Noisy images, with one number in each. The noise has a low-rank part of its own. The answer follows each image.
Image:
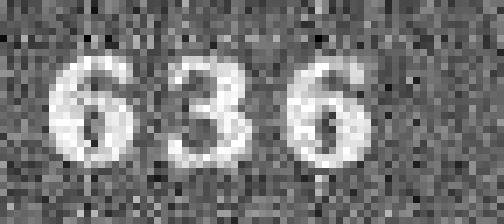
636
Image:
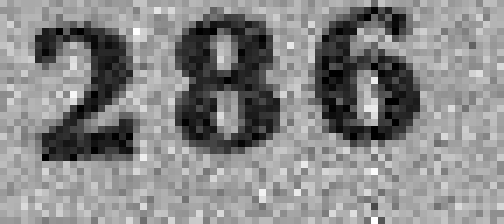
286
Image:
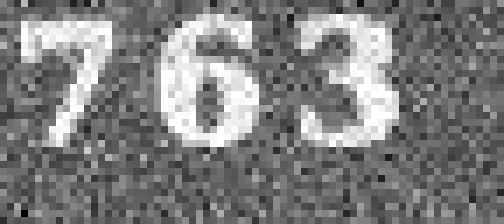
763
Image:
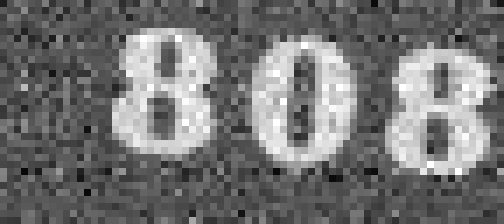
808
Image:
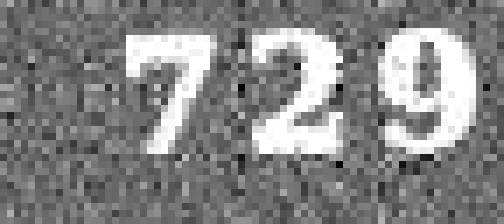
729
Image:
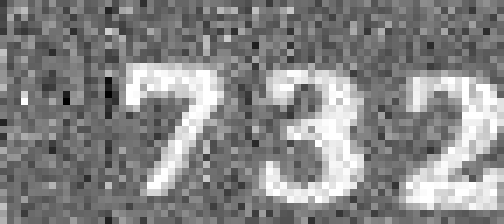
732
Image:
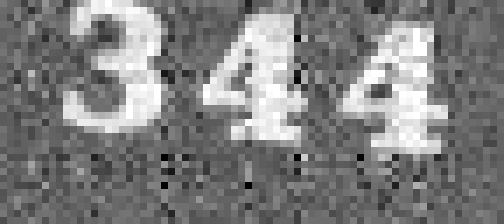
344
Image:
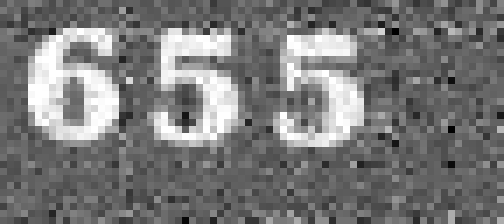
655
